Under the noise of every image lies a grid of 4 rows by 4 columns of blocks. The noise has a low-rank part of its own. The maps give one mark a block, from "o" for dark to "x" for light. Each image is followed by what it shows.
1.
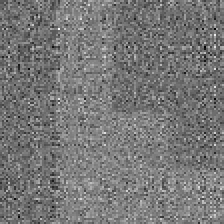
o x o o
o x o o
o x x o
o x x x
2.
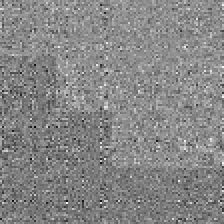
x x x x
o x x x
o o x x
o o o o
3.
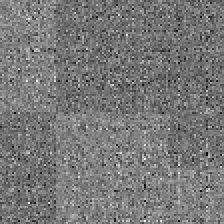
x o o o
x o o o
o x x o
o x x x
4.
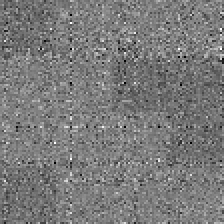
o x x x
x x o o
x x x o
o x x x
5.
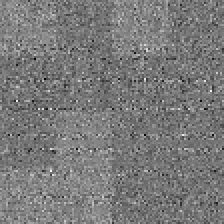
x o x o
o o o o
o x o o
x x o o
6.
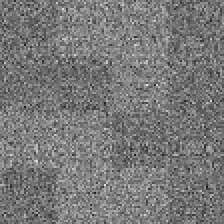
o x x o
o o x o
x x o o
o x x o
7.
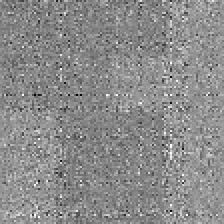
o o o x
o o x x
x o o x
x o o x
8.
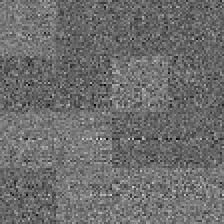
x o o o
o o x o
x x o o
o x x x
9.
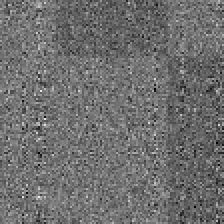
x o o x
x x x o
x x x o
x x x o
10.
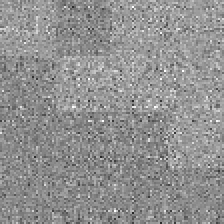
x o x x
o x x x
o o o x
o o o o
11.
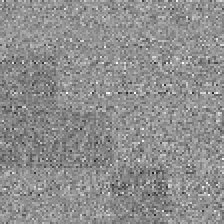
x x x x
o x x x
o o x x
x x o x
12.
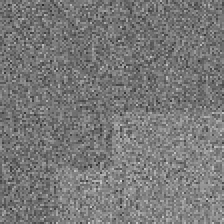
o o o o
o o o o
o o x x
o x x x
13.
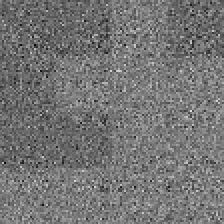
o o x o
o x x x
o o x x
x x x x
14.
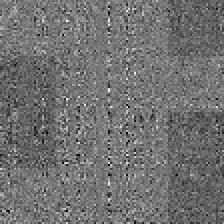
x x x o
o x x x
o x x o
x x x o
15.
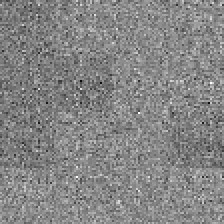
o x x x
o o x x
o x x o
x x x x
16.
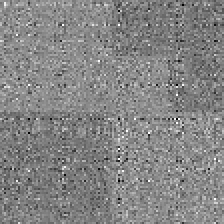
x x o o
x x x o
o o x x
o o x x
